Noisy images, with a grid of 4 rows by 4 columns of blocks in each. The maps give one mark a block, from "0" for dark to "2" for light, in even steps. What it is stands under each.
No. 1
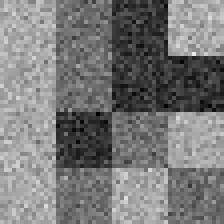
2 1 0 2
2 1 0 0
2 0 1 2
2 1 2 1
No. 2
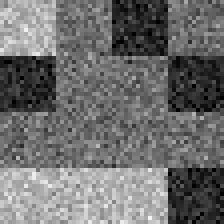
2 1 0 1
0 1 1 0
1 1 1 1
2 2 2 0
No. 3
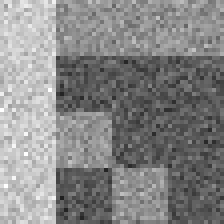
2 1 1 1
2 0 0 0
2 1 0 0
2 0 1 0
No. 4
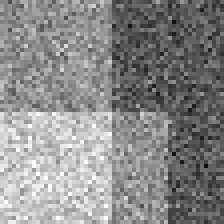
1 1 0 0
1 1 0 0
2 2 1 0
2 2 1 0
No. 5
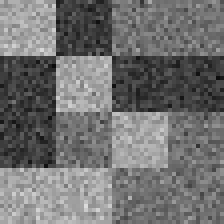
2 0 1 1
0 2 0 0
0 1 2 1
2 2 1 1
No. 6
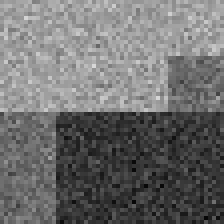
2 2 2 2
2 2 2 1
1 0 0 0
1 0 0 0
